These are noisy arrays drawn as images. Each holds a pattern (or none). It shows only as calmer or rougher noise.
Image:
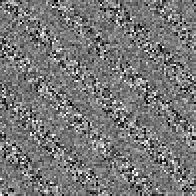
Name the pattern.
diagonal stripes
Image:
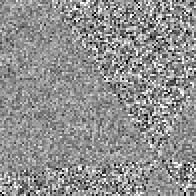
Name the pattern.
spokes from one point
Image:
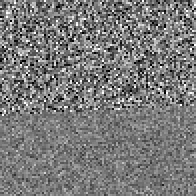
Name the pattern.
a sharp edge
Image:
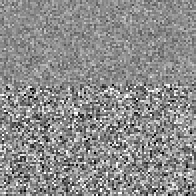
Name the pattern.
a sharp edge
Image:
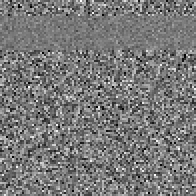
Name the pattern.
one horizontal stripe
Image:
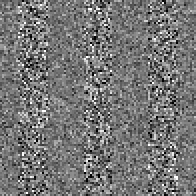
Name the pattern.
vertical stripes
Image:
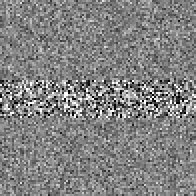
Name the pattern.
one horizontal stripe
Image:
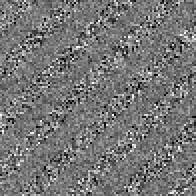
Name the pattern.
diagonal stripes
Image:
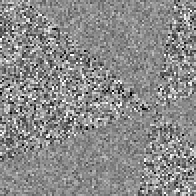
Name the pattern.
spokes from one point
